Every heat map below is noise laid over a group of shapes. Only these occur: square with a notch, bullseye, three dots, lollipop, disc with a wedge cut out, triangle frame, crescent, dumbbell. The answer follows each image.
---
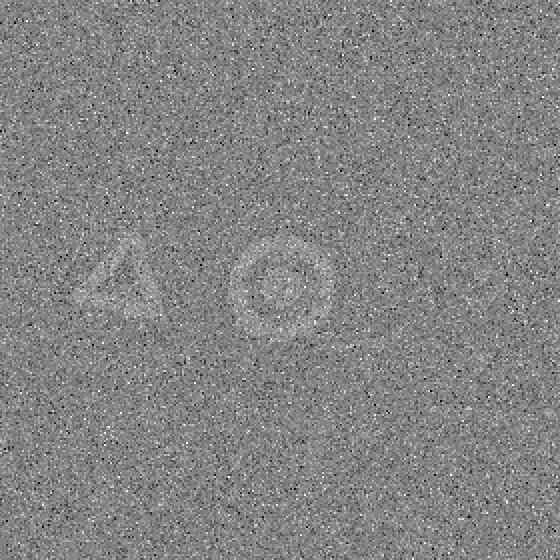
middle left: triangle frame; centre: bullseye
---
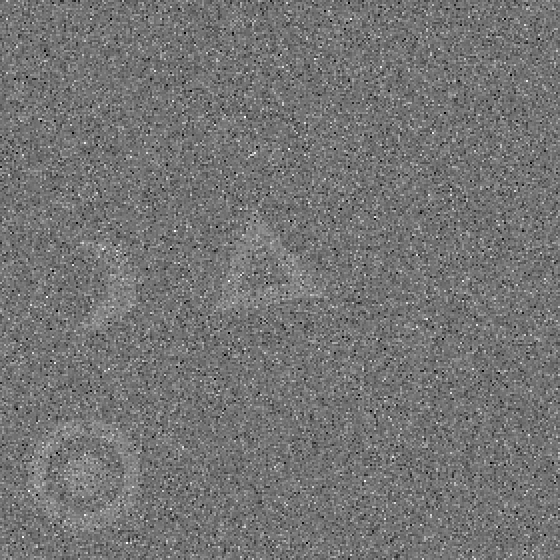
middle left: crescent; centre: triangle frame; bottom left: bullseye
